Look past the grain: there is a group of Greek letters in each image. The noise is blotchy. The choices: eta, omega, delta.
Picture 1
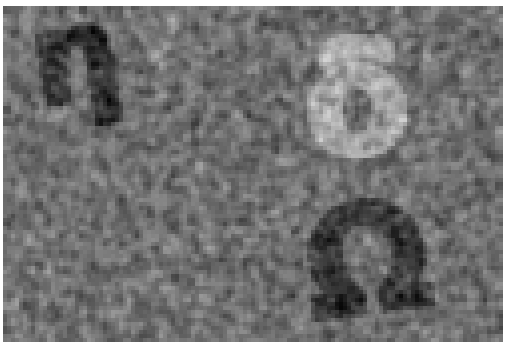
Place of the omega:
bottom right
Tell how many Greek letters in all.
3
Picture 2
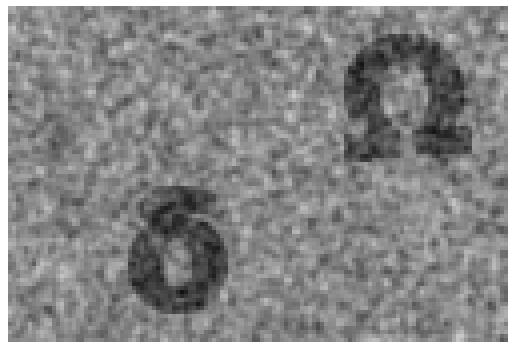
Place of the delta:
bottom left
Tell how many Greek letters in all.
2
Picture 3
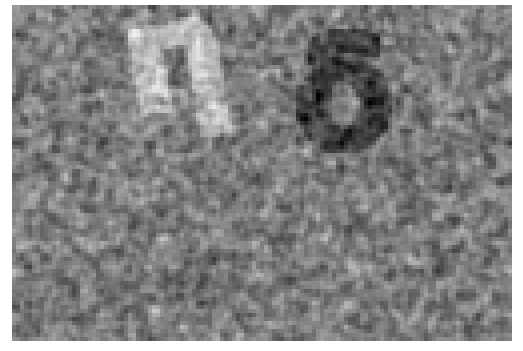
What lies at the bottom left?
nothing
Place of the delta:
top right
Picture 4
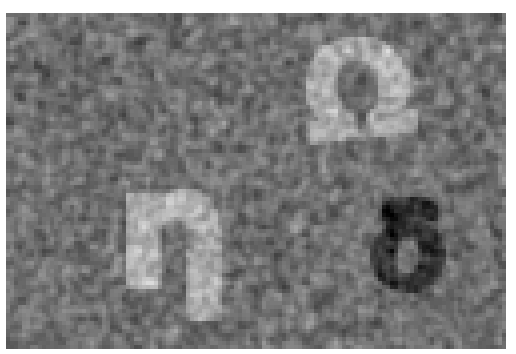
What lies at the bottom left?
eta
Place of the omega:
top right
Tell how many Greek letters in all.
3
